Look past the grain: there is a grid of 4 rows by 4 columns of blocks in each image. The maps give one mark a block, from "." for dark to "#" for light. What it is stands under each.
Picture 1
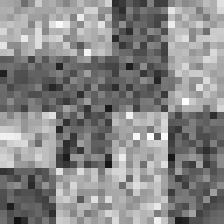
# # . #
. . . #
# . # .
. # # .
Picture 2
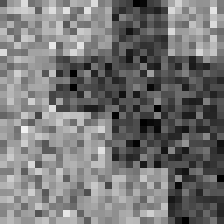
# # . #
# . . .
# # . .
# # # .
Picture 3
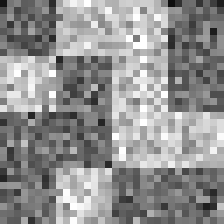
. # # .
# . # .
. . # #
. # . .
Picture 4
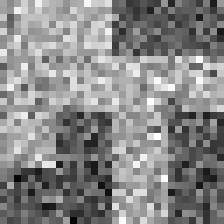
# # . .
# # # #
# . # .
. . # .
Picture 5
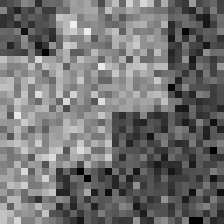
. # # .
# # # .
# # . .
# . . .
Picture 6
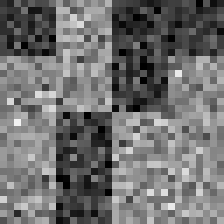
. # . .
# # . #
# . # #
# . # #
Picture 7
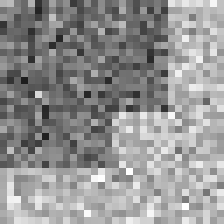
. . . #
. . . #
. . # #
# # # #
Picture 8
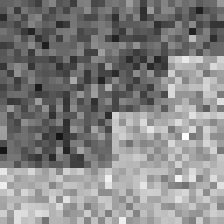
. . . .
. . . #
. . # #
# # # #
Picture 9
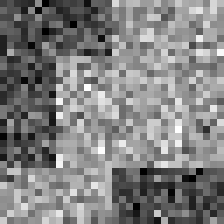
. . # #
. # # #
. # # #
# # . .
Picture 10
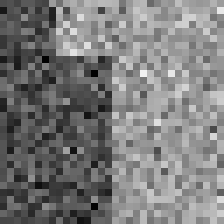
. # # #
. . # #
. . # #
. . # #
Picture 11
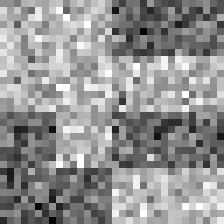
# # . .
# # # #
. # . .
. . # #
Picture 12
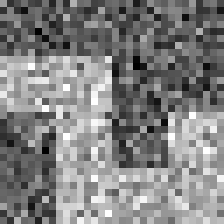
. . . .
# # . .
. # . #
. # # #
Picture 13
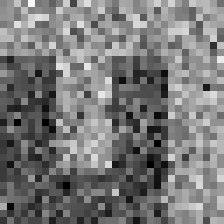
# # # #
. # . #
. # . #
. . . #
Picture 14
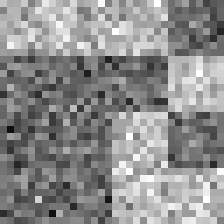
# # # .
. . . #
. . # .
. . # #
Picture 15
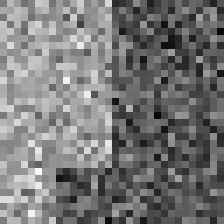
# # . .
# # . .
# # . .
# . . .
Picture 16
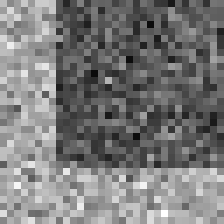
# . . .
# . . .
# . . .
# # # #
